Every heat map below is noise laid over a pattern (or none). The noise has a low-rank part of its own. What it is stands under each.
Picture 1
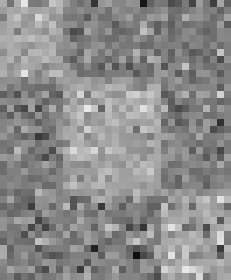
blocks along the diagonal
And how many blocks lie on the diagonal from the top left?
3
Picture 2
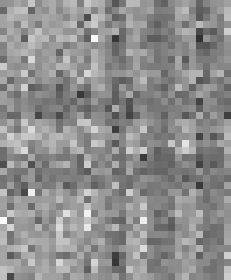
bands of rows crossing bands of columns
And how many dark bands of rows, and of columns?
2 and 3
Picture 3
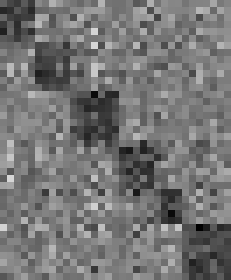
blocks along the diagonal
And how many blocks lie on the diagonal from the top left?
6
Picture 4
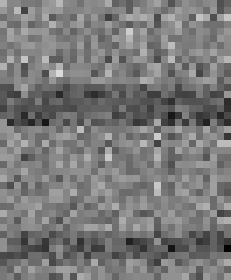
bands of rows
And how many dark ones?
2
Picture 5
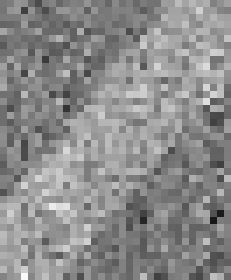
a diagonal band
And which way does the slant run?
bottom left to top right
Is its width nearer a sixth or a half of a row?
a half
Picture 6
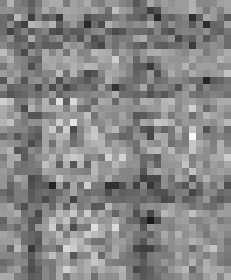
bands of rows crossing bands of columns
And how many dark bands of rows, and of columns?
3 and 2
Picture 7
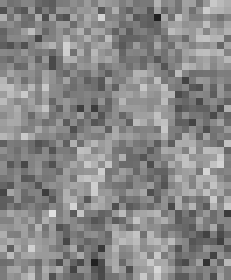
a checkerboard
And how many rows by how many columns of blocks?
4 by 4
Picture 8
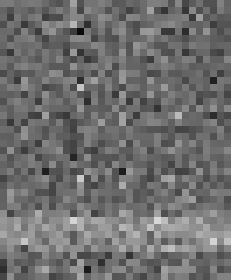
one band of rows
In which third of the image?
bottom
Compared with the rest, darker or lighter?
lighter
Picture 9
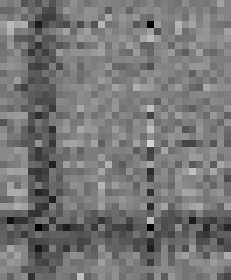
bands of rows crossing bands of columns
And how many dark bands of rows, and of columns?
1 and 1
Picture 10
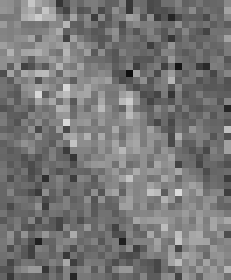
a diagonal band
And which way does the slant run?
top left to bottom right
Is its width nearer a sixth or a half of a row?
a half
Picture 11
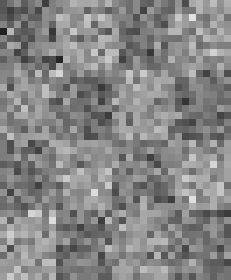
a checkerboard
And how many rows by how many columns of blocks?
4 by 4
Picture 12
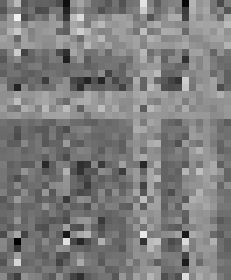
bands of rows crossing bands of columns
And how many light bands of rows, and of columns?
2 and 2
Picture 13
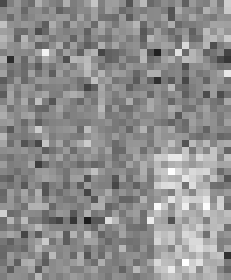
one block
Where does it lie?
bottom right
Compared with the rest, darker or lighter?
lighter
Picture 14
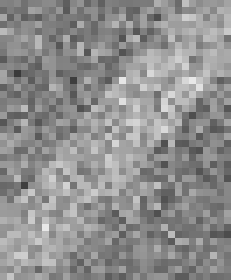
a diagonal band
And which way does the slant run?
bottom left to top right
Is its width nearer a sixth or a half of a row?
a half
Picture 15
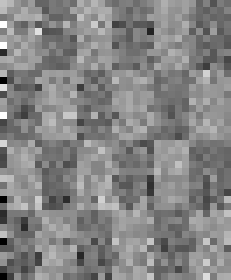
a checkerboard
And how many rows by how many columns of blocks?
4 by 6
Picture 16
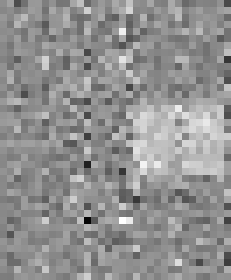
one block
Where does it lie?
middle right
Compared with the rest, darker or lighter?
lighter
